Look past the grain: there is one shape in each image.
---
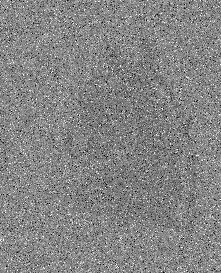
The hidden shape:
chess knight
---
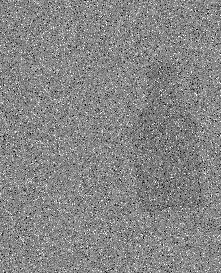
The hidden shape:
bottle
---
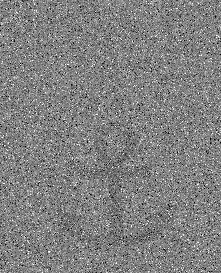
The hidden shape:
anchor
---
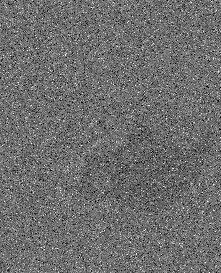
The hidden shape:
teapot
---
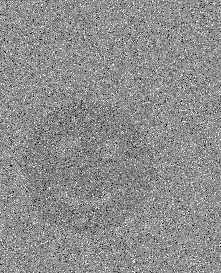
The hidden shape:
smiling face
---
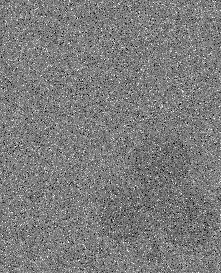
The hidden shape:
club
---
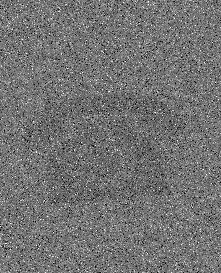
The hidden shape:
telephone
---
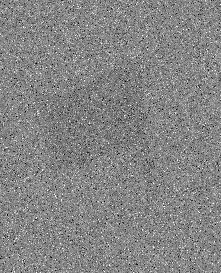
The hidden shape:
flag
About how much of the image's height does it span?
half
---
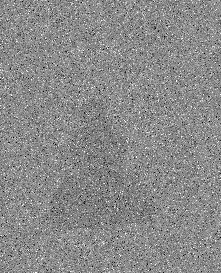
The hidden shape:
chess pawn
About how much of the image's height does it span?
half
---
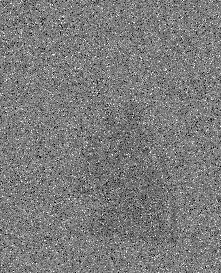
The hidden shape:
chess knight
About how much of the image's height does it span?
half
